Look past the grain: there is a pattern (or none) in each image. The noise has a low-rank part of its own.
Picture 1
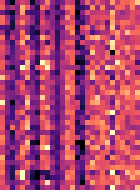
bands of columns
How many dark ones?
4
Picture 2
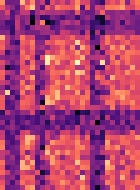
bands of rows crossing bands of columns
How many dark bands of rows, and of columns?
2 and 3
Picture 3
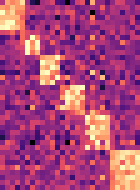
blocks along the diagonal
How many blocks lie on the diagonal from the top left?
6
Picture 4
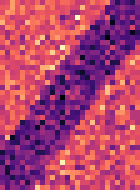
a diagonal band
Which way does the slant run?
bottom left to top right
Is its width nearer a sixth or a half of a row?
a half
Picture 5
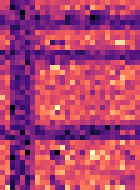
bands of rows crossing bands of columns
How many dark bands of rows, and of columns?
3 and 1
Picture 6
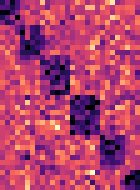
blocks along the diagonal
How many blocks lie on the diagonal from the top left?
6
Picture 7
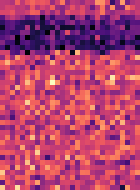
one band of rows
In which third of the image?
top
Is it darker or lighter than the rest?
darker
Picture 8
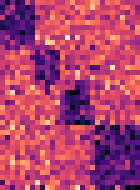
blocks along the diagonal
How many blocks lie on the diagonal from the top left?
4
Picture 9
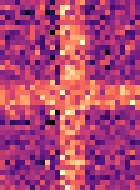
bands of rows crossing bands of columns
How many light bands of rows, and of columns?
1 and 1
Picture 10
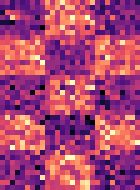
a checkerboard
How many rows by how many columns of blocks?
5 by 3
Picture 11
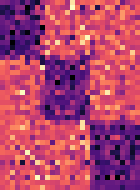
blocks along the diagonal
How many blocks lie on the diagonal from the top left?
3
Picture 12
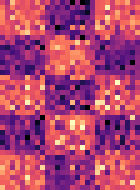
a checkerboard
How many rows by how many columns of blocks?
5 by 3
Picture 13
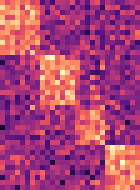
blocks along the diagonal
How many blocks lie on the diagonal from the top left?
4
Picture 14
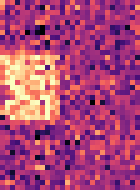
one block
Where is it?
middle left
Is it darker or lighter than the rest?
lighter
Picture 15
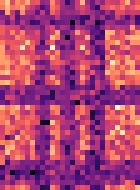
bands of rows crossing bands of columns
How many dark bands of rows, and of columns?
3 and 3
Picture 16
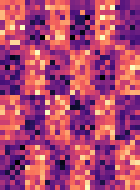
a checkerboard
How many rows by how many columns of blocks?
4 by 6
